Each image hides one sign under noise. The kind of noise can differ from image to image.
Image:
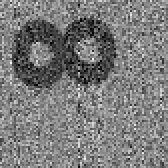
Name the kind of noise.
columns of uneven size
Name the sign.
infinity sign
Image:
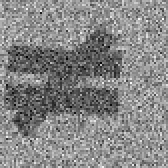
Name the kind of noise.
low rank plus noise
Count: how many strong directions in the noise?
five to eight
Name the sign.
not-equal sign
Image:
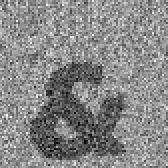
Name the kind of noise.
low rank plus noise
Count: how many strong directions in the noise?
one
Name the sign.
ampersand
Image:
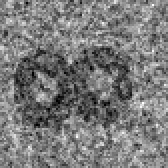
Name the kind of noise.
blotchy
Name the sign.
infinity sign
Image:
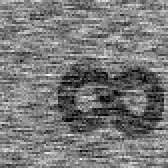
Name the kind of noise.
streaked along the rows
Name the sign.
infinity sign
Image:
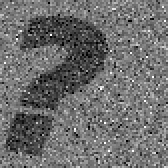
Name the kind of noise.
heavy tails
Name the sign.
question mark
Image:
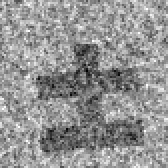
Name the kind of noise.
blotchy
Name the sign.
plus-minus sign
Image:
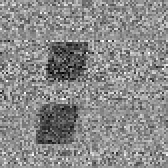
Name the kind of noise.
rows of uneven size
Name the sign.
colon
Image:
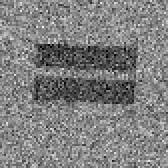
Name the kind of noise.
independent entries
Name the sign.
equals sign
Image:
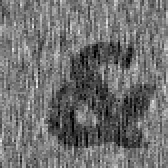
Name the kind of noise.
streaked along the columns
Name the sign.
ampersand
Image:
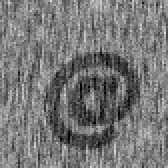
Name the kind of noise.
streaked along the columns
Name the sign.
at sign
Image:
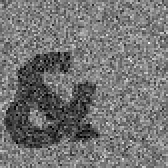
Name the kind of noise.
independent entries
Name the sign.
ampersand
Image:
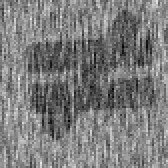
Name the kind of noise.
streaked along the columns
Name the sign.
not-equal sign
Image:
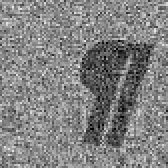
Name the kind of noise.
low rank plus noise
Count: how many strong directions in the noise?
two
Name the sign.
pilcrow
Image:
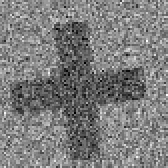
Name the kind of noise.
low rank plus noise
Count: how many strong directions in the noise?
three or four
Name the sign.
plus sign
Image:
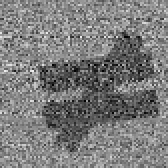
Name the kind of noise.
rows of uneven size
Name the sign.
not-equal sign
